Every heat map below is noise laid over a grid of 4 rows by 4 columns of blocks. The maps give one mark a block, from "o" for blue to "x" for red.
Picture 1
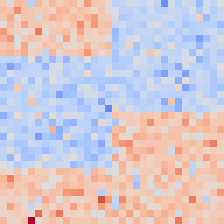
x x o o
o o o o
o o x x
x x x x
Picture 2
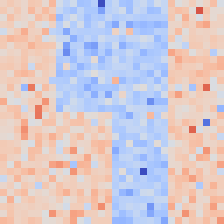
x o o x
x o o x
x x o x
x x o x
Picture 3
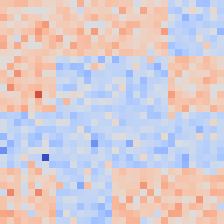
x x x o
x o o x
o o o o
x o x x
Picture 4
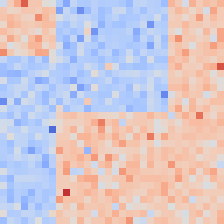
x o o x
o o o x
o x x x
o x x x
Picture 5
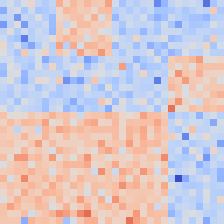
o x o o
o o o x
x x x o
x x x o
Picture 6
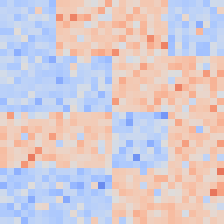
o x x o
o o x x
x x o x
o o x x
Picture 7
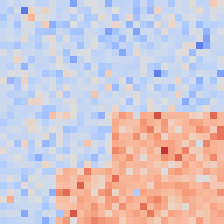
o o o o
o o o o
o o x x
o x x x
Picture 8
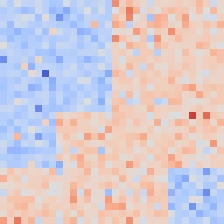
o o x x
o o x x
o x x x
x x x o
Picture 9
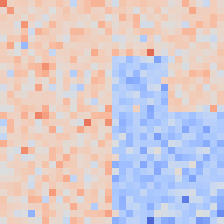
x x x x
x x o x
x x o o
x x o o
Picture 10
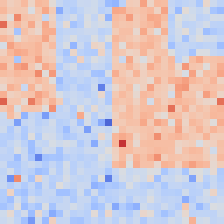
x o x o
x o x x
o o x x
o o o o
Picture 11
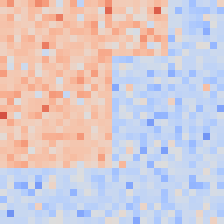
x x x o
x x o o
x x o o
o o o o
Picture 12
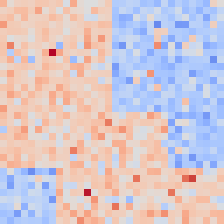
x x o o
x x o o
x x x o
o x x x
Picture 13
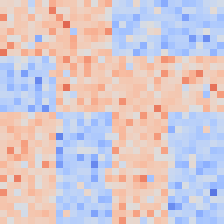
x x o o
o x x x
x o x o
x o x o
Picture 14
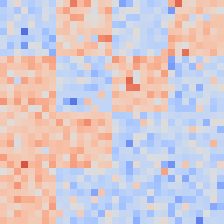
o x o x
x o x o
x x o o
x o o o
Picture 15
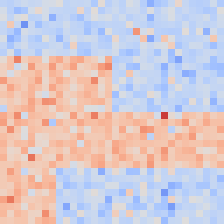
o o o o
x x o o
x x x x
x o o o
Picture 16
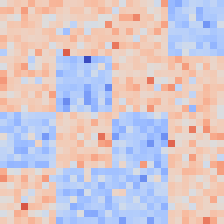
x x x o
x o x x
o x o x
x o o x
